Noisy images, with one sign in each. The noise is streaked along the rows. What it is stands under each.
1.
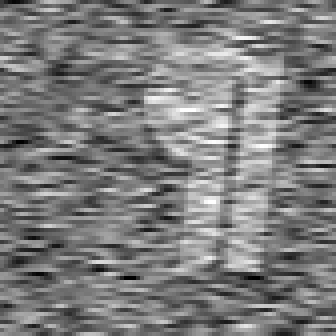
pilcrow
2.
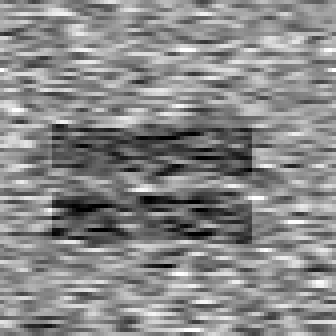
equals sign
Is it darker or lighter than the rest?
darker
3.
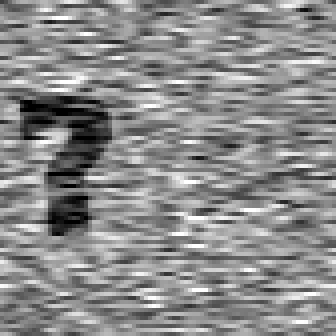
question mark
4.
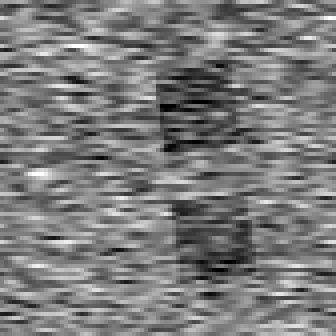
colon
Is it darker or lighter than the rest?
darker
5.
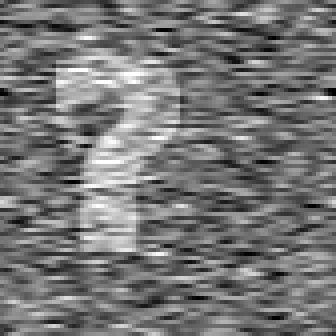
question mark
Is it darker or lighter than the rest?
lighter
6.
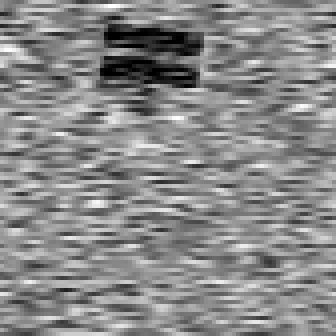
equals sign
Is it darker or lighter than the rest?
darker
